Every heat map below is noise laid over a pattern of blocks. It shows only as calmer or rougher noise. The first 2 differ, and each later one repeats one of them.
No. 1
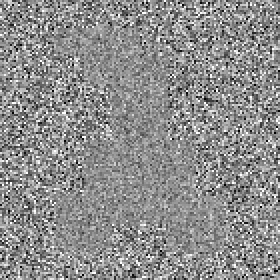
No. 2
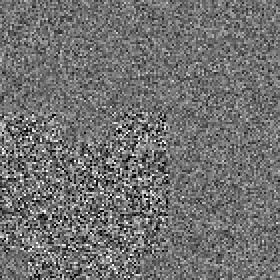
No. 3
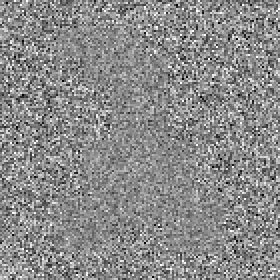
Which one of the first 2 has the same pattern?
1
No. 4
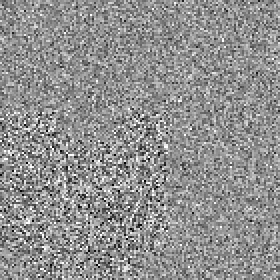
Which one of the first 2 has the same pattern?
2
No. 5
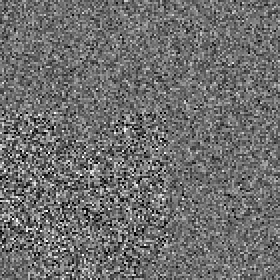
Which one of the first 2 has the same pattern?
2
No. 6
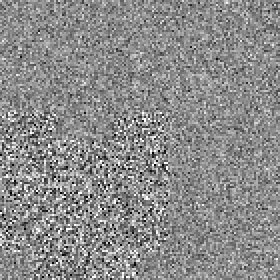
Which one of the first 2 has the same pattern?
2
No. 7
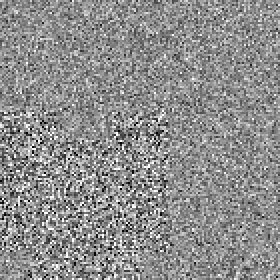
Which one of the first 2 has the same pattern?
2
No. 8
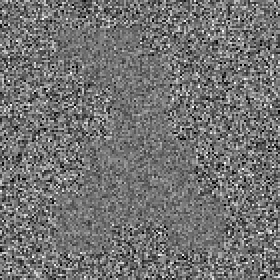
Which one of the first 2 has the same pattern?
1
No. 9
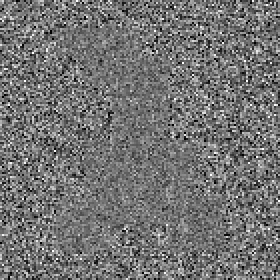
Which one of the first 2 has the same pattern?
1
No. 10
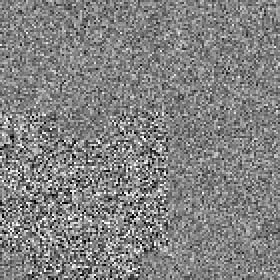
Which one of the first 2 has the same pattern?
2
